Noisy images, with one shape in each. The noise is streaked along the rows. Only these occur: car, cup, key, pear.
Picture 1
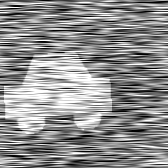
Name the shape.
car
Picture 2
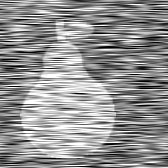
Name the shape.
pear
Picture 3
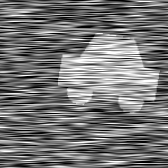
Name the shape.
car
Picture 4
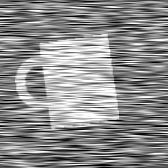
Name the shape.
cup
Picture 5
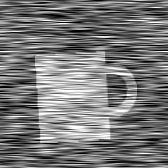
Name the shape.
cup
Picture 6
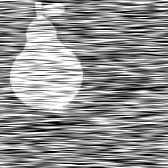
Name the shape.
pear
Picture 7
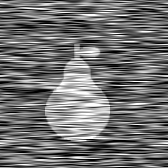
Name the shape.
pear
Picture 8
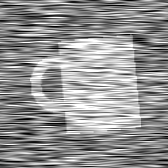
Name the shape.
cup
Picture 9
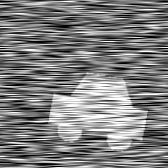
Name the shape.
car
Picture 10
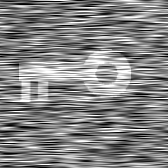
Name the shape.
key
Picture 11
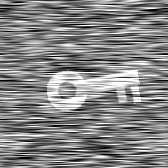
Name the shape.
key
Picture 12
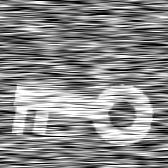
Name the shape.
key
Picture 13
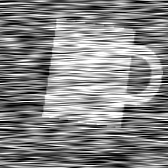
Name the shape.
cup
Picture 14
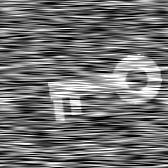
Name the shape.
key
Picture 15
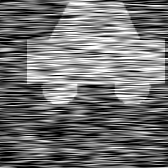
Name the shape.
car
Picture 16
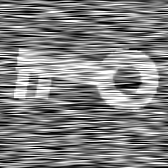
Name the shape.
key
